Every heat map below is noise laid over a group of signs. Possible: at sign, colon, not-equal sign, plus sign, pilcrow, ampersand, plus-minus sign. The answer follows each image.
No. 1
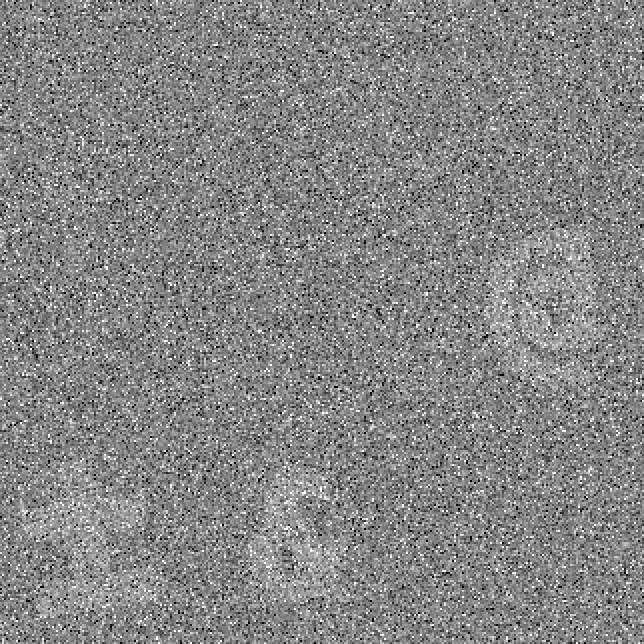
middle right: at sign; bottom left: plus-minus sign; bottom middle: ampersand
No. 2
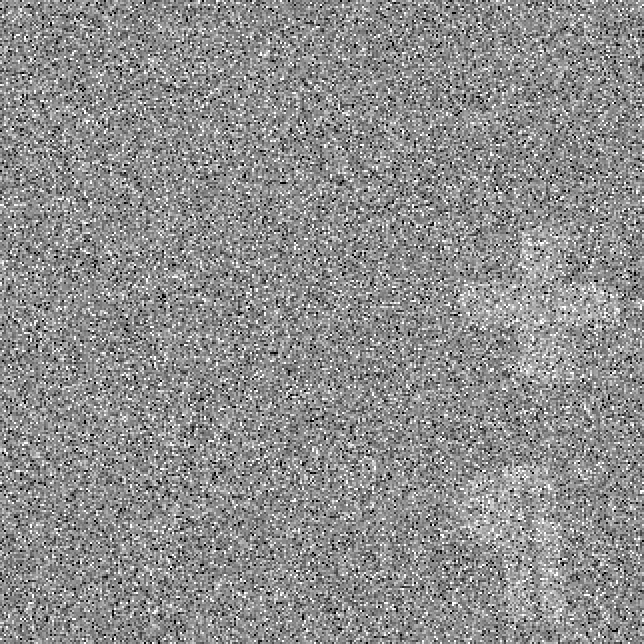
middle right: plus sign; bottom right: pilcrow
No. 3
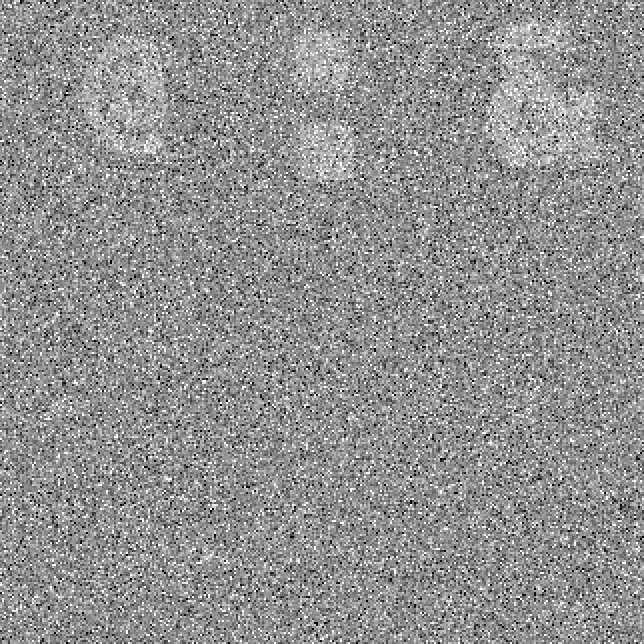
top left: at sign; top middle: colon; top right: ampersand
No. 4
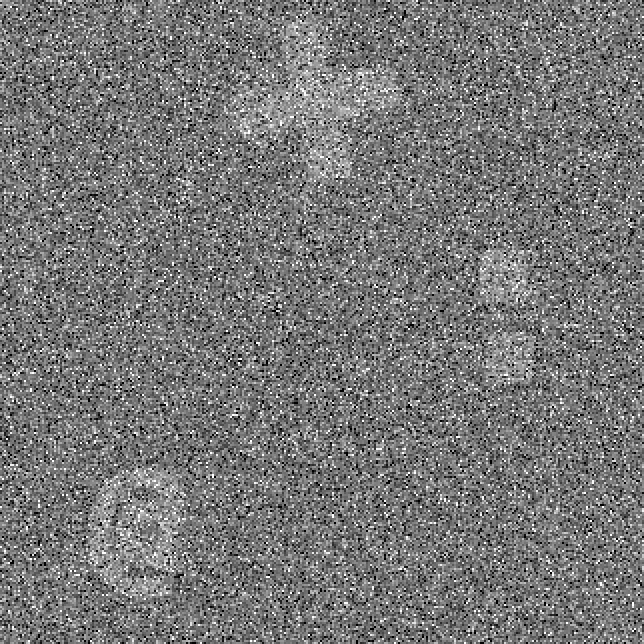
top middle: plus sign; middle right: colon; bottom left: at sign
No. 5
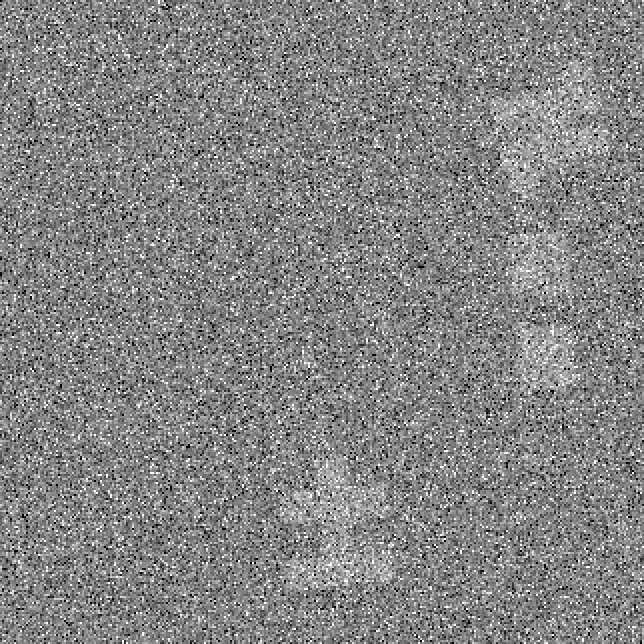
top right: not-equal sign; middle right: colon; bottom middle: plus-minus sign
